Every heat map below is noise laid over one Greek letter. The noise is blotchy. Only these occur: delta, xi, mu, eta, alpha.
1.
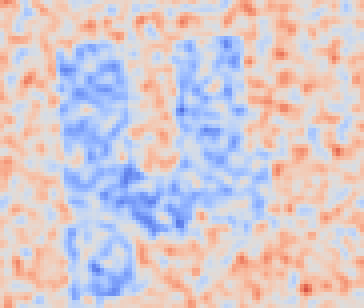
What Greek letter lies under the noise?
mu
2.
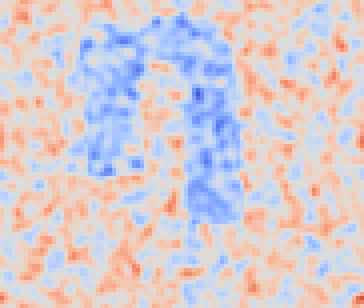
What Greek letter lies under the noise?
eta
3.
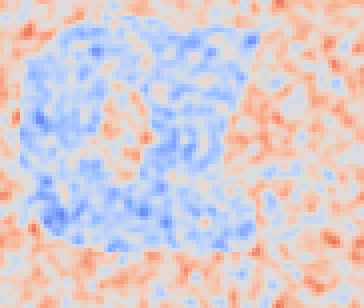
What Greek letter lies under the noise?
alpha
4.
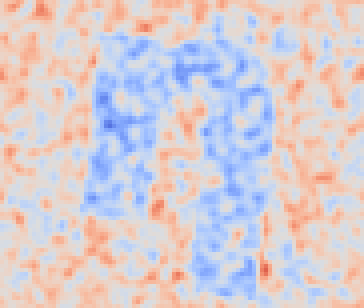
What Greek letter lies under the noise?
eta
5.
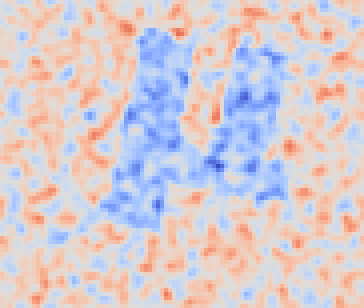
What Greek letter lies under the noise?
mu
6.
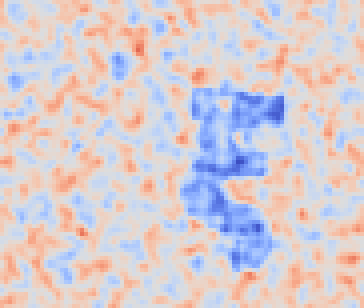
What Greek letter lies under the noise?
xi
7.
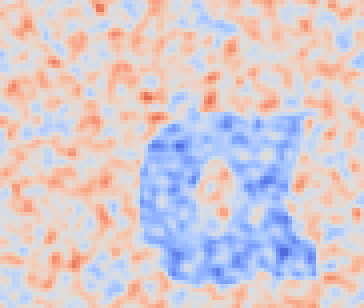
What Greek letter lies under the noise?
alpha
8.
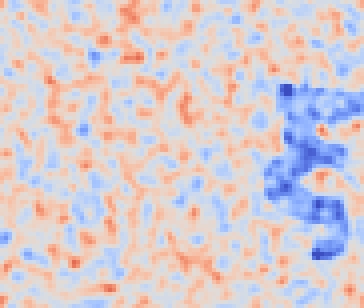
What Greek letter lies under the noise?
xi
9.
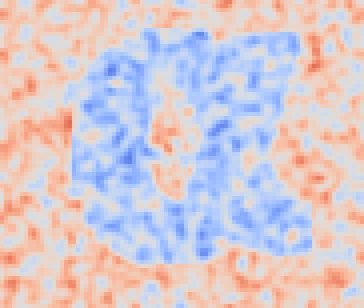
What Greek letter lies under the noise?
alpha
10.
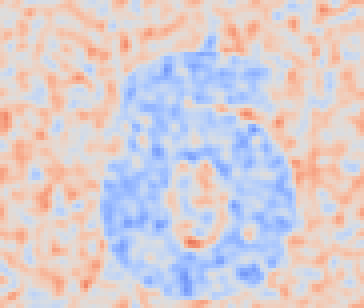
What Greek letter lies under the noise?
delta
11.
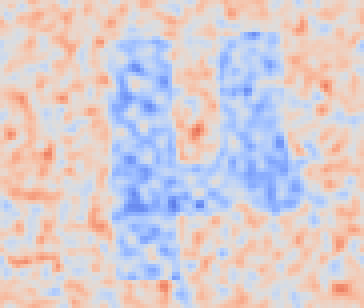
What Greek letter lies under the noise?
mu
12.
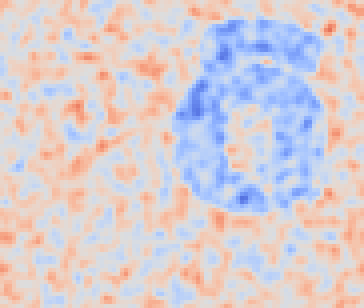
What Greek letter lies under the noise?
delta
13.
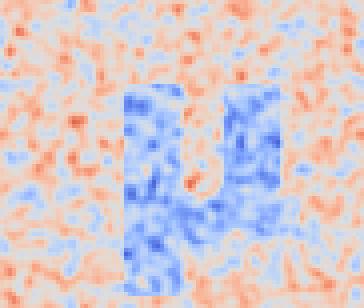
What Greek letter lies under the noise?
mu
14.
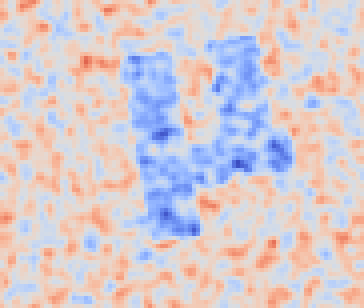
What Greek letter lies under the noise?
mu
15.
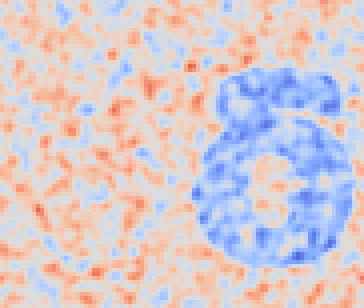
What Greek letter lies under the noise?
delta
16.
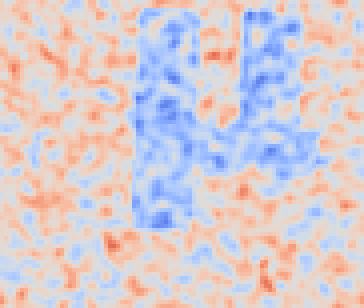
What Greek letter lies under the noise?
mu
